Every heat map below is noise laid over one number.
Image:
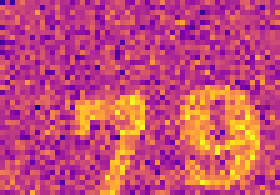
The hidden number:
79
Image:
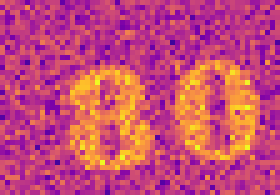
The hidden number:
80
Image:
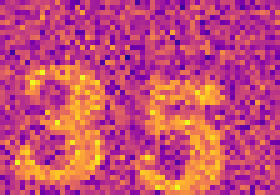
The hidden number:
35
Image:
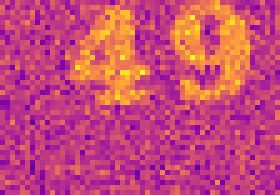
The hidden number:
49
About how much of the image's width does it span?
two thirds
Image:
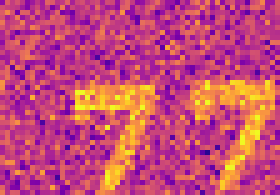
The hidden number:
77
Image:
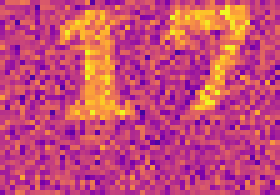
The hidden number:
17
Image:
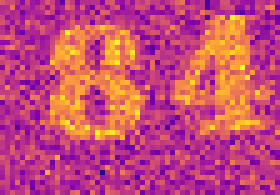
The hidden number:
84
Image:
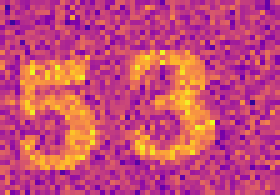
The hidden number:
53
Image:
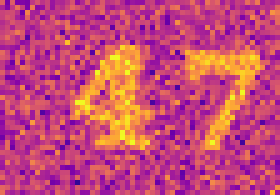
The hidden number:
47
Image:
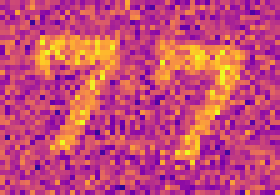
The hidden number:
77
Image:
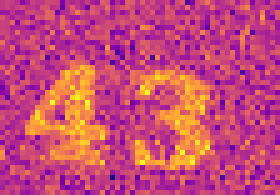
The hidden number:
43
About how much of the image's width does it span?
two thirds
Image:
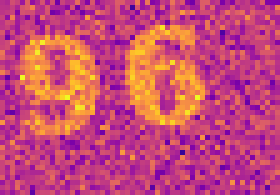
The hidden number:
96
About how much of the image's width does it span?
two thirds
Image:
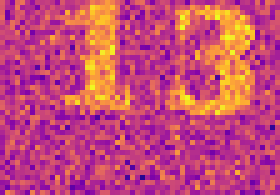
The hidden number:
13
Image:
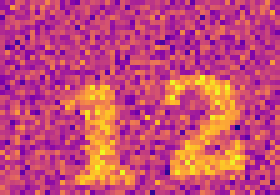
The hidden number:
12
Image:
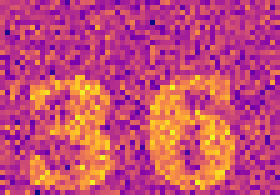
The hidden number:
36
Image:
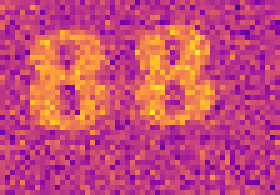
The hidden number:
88
